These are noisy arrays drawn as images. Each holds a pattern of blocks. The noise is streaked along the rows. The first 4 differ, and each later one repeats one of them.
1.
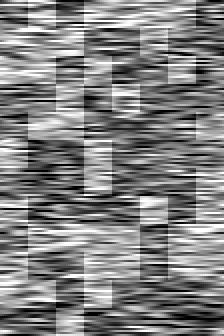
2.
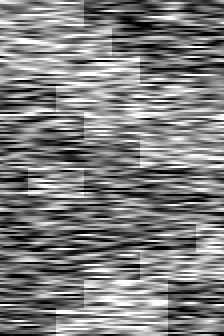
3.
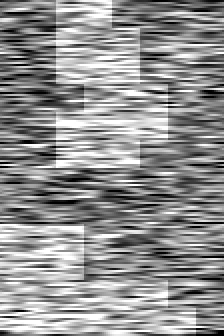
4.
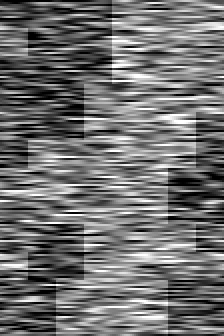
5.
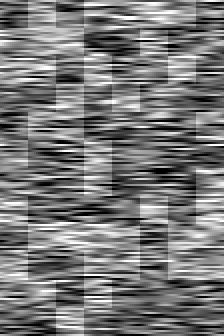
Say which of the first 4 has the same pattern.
1
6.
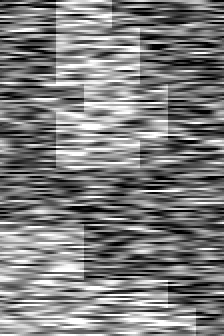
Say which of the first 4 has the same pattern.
3
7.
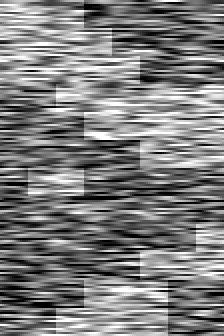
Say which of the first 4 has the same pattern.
2
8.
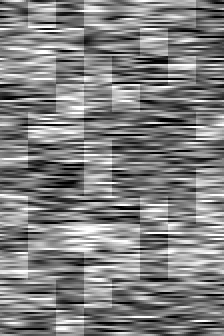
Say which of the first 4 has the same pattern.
1
